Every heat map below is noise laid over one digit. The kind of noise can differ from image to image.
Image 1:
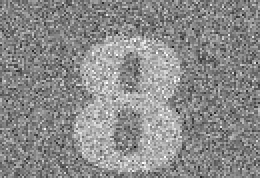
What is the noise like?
independent entries
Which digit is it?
8
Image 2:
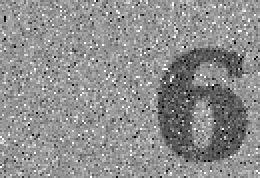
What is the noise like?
heavy tails
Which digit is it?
6
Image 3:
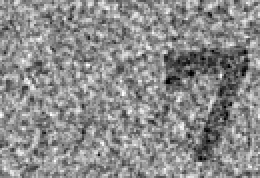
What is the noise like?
blotchy
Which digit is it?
7
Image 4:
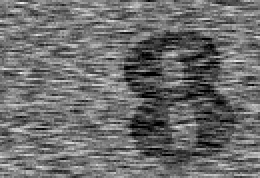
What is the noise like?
streaked along the rows
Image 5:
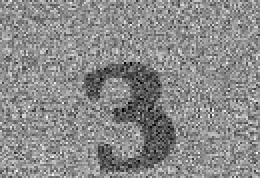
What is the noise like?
low rank plus noise
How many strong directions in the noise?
five to eight
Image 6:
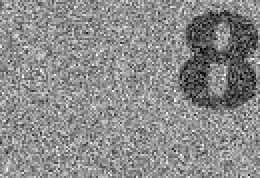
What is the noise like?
independent entries
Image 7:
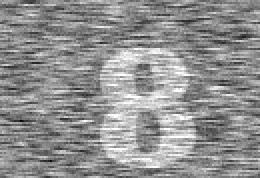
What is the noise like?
streaked along the rows
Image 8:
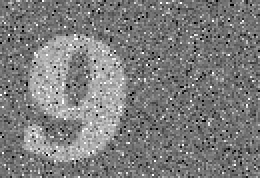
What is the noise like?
heavy tails
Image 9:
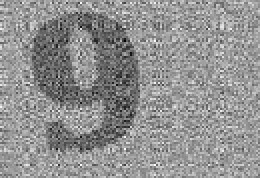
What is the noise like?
low rank plus noise
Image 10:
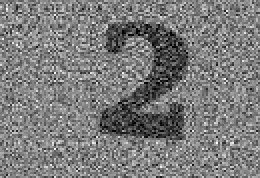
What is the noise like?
low rank plus noise
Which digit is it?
2
